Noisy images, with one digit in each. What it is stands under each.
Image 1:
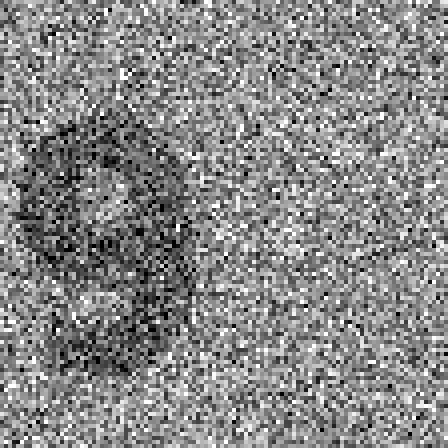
dark 9
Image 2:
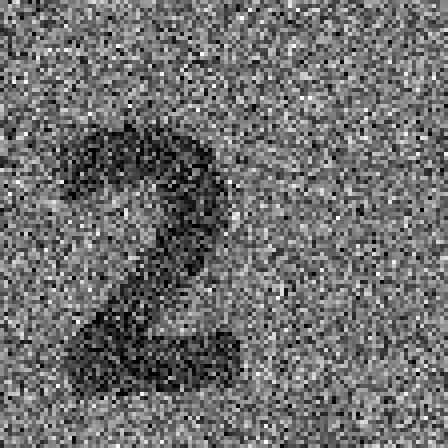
dark 2
